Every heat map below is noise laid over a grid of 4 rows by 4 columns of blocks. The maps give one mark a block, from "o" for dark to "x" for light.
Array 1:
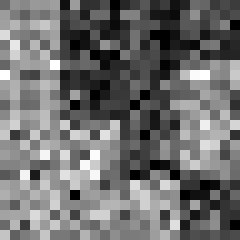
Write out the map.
xooo
xoox
xxox
xxxo
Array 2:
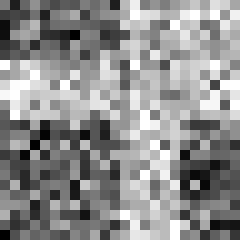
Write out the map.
ooxx
xxxx
ooxo
ooxo
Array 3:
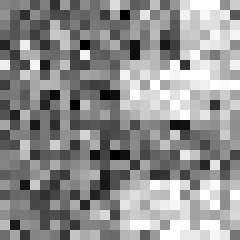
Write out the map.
ooox
ooxx
oooo
ooxx
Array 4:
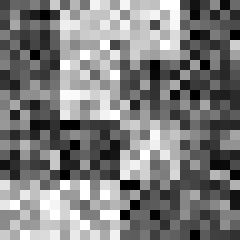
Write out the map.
oxxo
oxoo
ooxo
xxoo
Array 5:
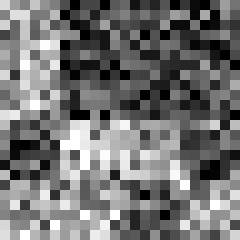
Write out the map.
xooo
xooo
oxxo
xxox
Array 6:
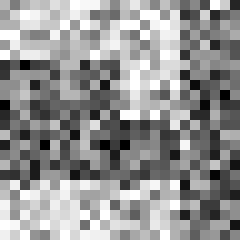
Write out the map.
xxxo
ooxo
oooo
xxxo
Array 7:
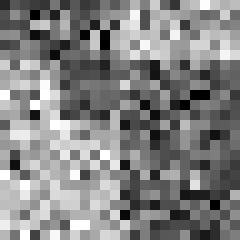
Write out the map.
ooxx
xooo
xxoo
xxoo
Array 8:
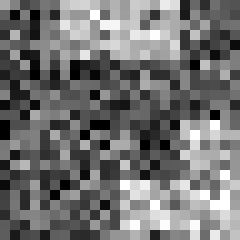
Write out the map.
oxxo
oooo
ooox
ooxx
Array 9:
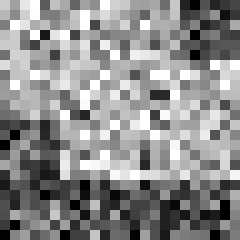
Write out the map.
xxxo
xxxx
oxxx
oooo
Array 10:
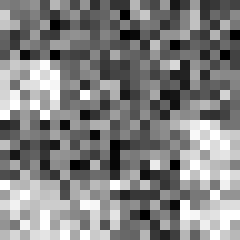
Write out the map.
oooo
xooo
ooox
xxox
